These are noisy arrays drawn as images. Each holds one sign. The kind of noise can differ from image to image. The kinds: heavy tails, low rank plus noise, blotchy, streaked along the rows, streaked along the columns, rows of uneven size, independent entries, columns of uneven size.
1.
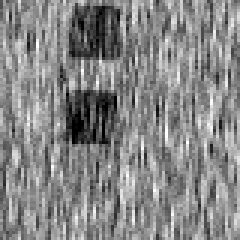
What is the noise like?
streaked along the columns
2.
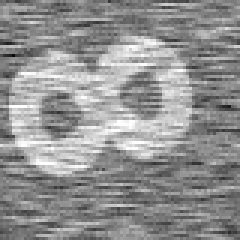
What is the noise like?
streaked along the rows
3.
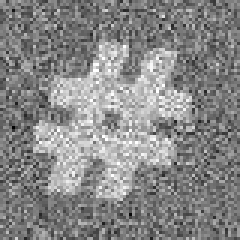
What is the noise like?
low rank plus noise
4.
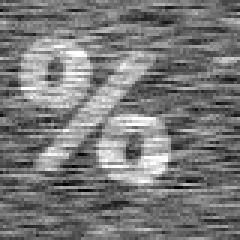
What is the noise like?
streaked along the rows
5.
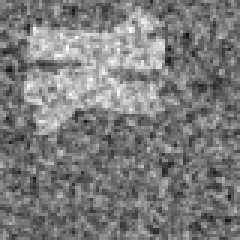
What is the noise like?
blotchy
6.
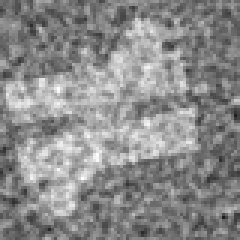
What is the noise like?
blotchy
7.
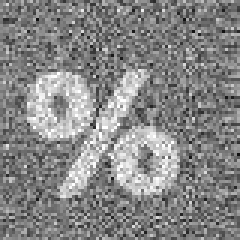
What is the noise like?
low rank plus noise
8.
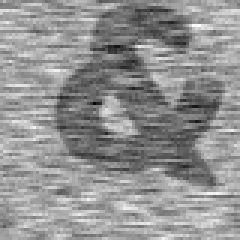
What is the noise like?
streaked along the rows
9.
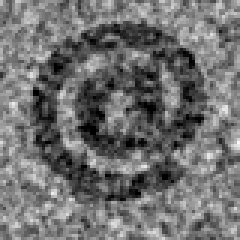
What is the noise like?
blotchy
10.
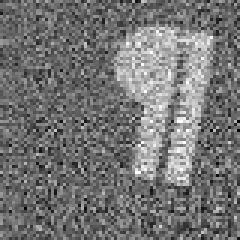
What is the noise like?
low rank plus noise
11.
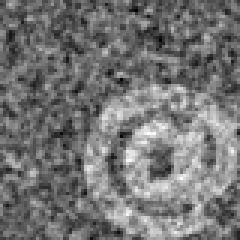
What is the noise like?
blotchy
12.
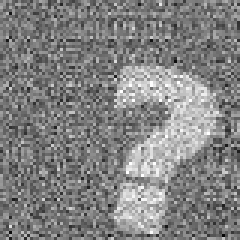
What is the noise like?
low rank plus noise
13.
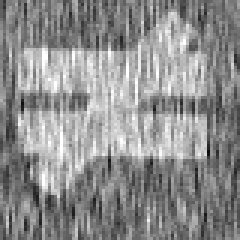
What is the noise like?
streaked along the columns
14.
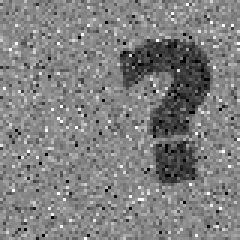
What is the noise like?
heavy tails
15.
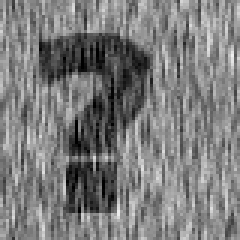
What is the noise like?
streaked along the columns
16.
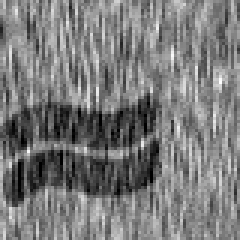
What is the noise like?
streaked along the columns
